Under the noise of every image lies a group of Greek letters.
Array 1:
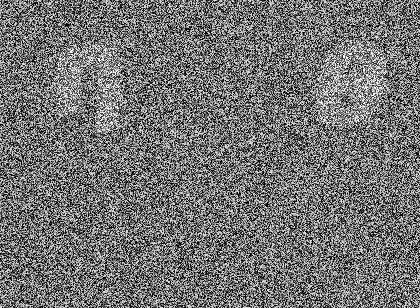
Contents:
top left: light eta; top right: light theta
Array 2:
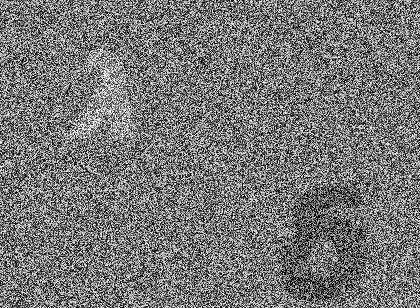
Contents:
top left: light lambda; bottom right: dark delta
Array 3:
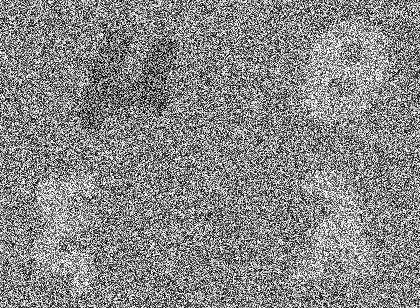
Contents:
top left: dark mu; top right: light theta; bottom left: light xi; bottom right: light lambda
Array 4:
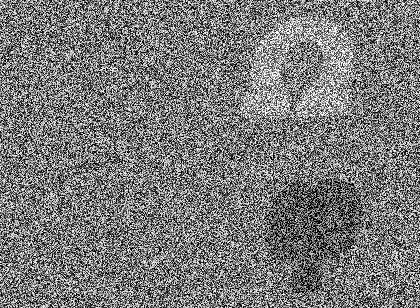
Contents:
top right: light omega; bottom right: dark phi
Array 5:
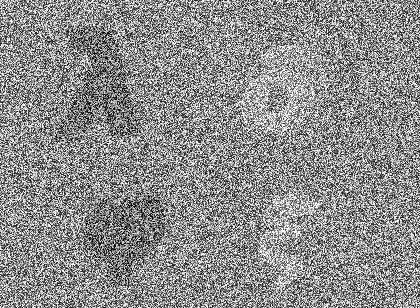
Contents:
top left: dark lambda; top right: light delta; bottom left: dark phi; bottom right: light xi
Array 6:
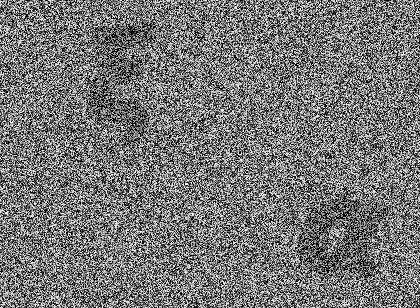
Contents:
top left: dark xi; bottom right: dark alpha
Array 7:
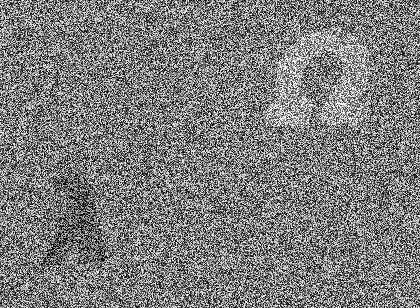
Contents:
top right: light omega; bottom left: dark lambda
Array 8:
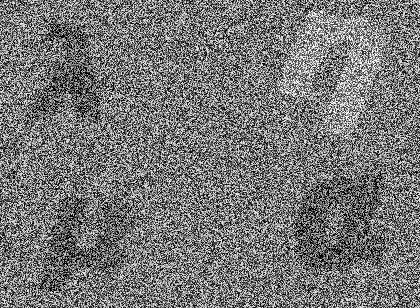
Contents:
top left: dark lambda; top right: light eta; bottom left: dark mu; bottom right: dark alpha
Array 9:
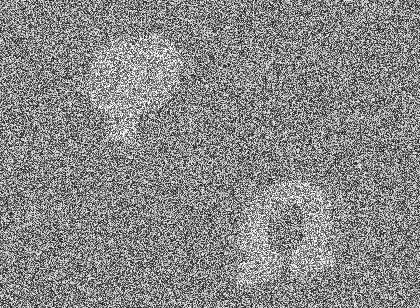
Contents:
top left: light phi; bottom right: light omega
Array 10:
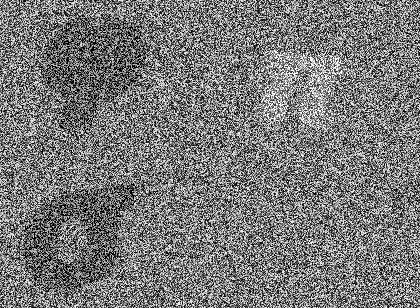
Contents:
top left: dark phi; top right: light pi; bottom left: dark sigma
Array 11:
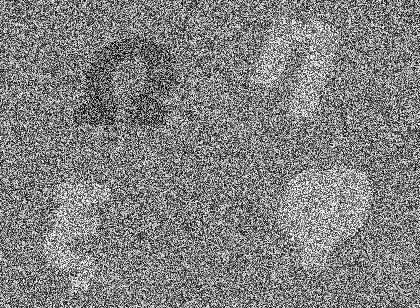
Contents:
top left: dark omega; top right: light eta; bottom left: light xi; bottom right: light phi
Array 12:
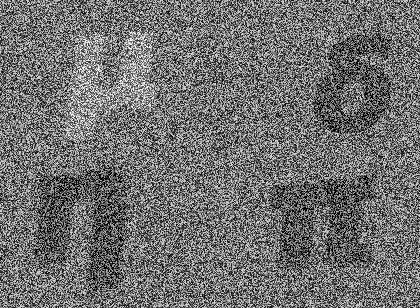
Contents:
top left: light mu; top right: dark delta; bottom left: dark eta; bottom right: dark pi
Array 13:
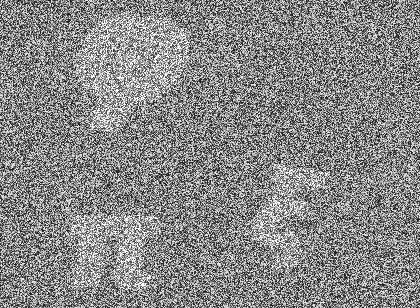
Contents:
top left: light phi; bottom left: light pi; bottom right: light xi
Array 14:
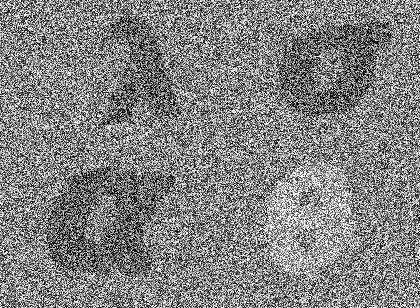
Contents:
top left: dark lambda; top right: dark sigma; bottom left: dark alpha; bottom right: light theta
